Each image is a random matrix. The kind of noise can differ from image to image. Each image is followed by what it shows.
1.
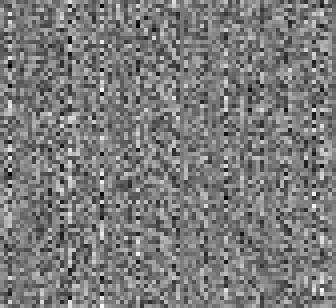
columns of uneven size
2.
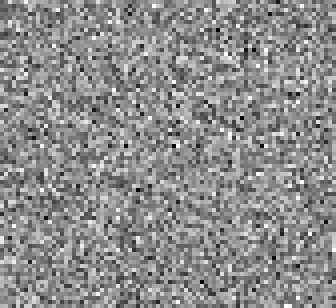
independent entries
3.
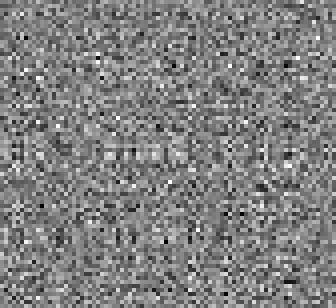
low rank plus noise
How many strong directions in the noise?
three or four
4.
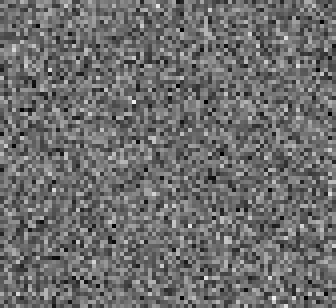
independent entries
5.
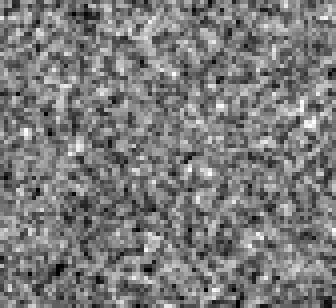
blotchy
